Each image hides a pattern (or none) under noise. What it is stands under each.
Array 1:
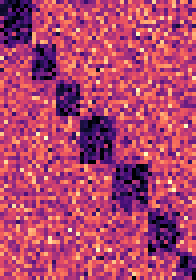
blocks along the diagonal
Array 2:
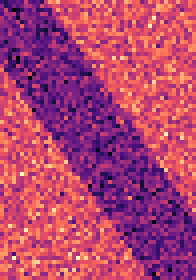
a diagonal band
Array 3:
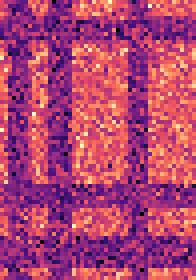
bands of rows crossing bands of columns
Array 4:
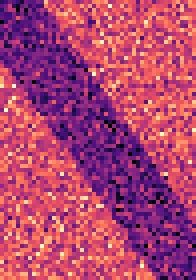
a diagonal band
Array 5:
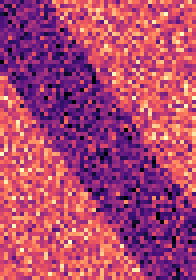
a diagonal band
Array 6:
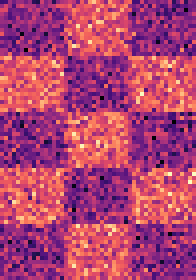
a checkerboard
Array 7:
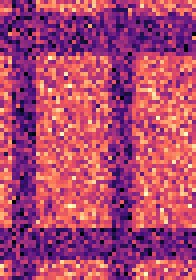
bands of rows crossing bands of columns
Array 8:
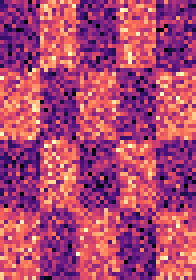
a checkerboard
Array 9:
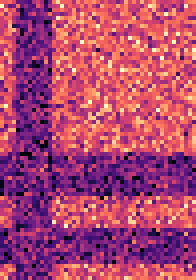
bands of rows crossing bands of columns
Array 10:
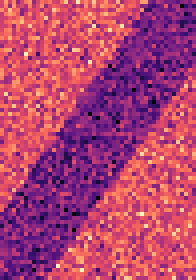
a diagonal band
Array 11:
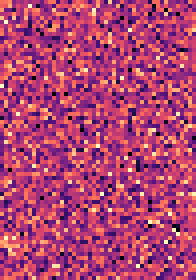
only noise
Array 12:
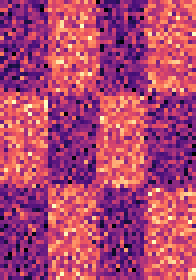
a checkerboard
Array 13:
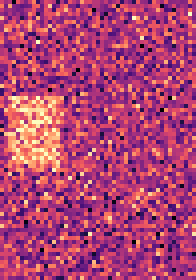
one block
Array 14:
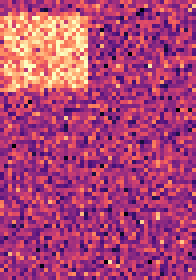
one block
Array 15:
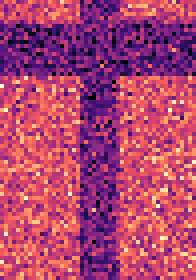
bands of rows crossing bands of columns
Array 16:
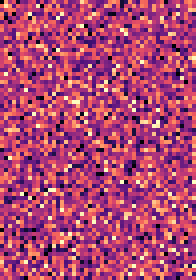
only noise
